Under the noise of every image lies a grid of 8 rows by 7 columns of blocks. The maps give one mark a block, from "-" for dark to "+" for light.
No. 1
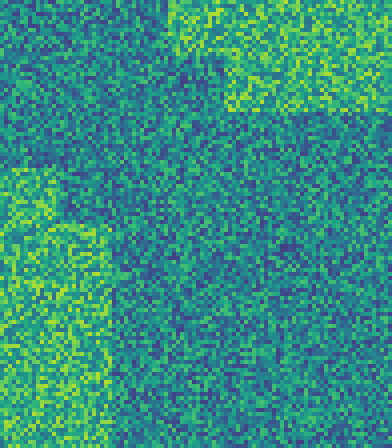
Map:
---++++
----+++
-------
+------
++-----
++-----
++-----
++-----
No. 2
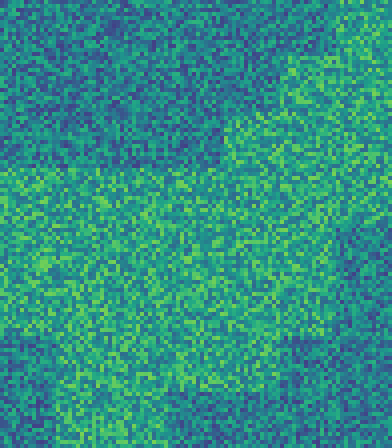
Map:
------+
-----++
----+++
+++++++
++++++-
++++++-
-++++--
-++----
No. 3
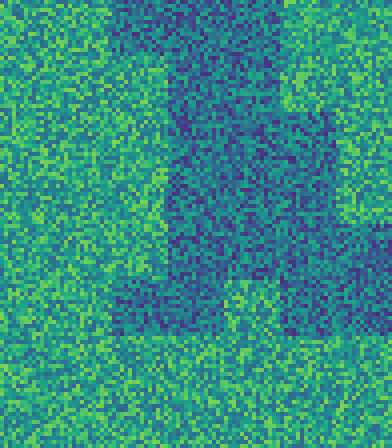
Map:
++---++
+++--++
+++---+
+++---+
+++----
++--+--
+++++++
+++++++
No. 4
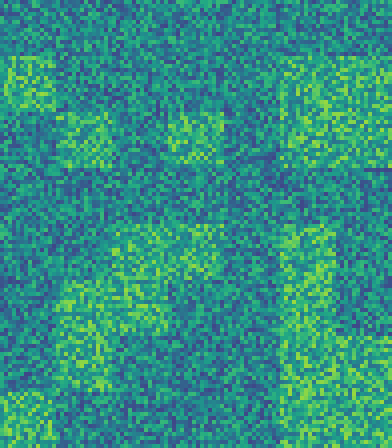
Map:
-------
+----++
-+-+-++
-------
--++-+-
-++--+-
-+---++
+----++
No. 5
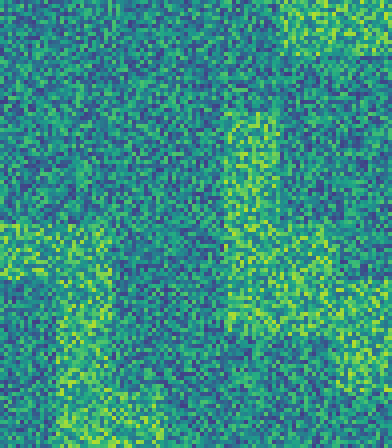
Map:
-----++
-------
----+--
----+--
++--++-
-+--+++
-+----+
-++----
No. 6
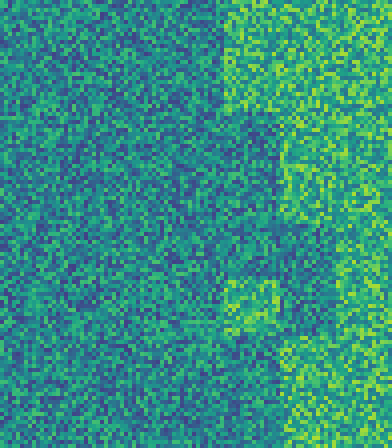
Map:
----+++
----+++
-----++
-----++
------+
----+-+
-----++
-----++
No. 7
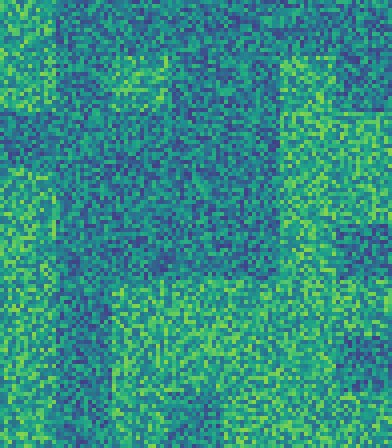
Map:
+------
+-+--+-
-----++
+----++
+----+-
+-+++++
+-++++-
+-+-+++
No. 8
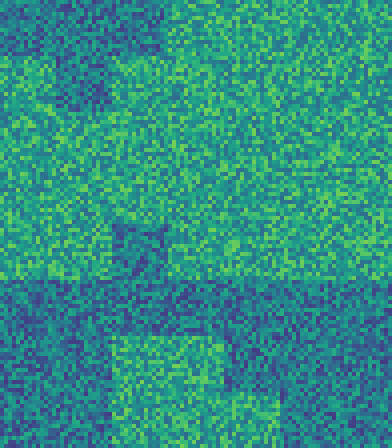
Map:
---++++
+-+++++
+++++++
+++++++
++-++++
-------
--++---
--+++--
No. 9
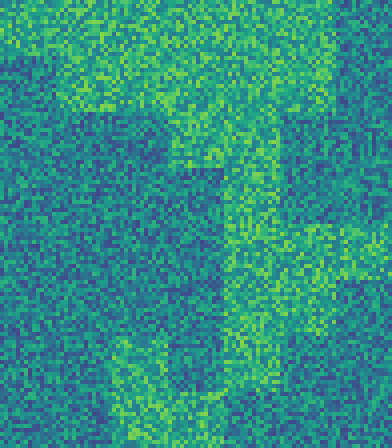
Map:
++++++-
-+++++-
---++--
----+--
----+++
----++-
--+-+--
--++---
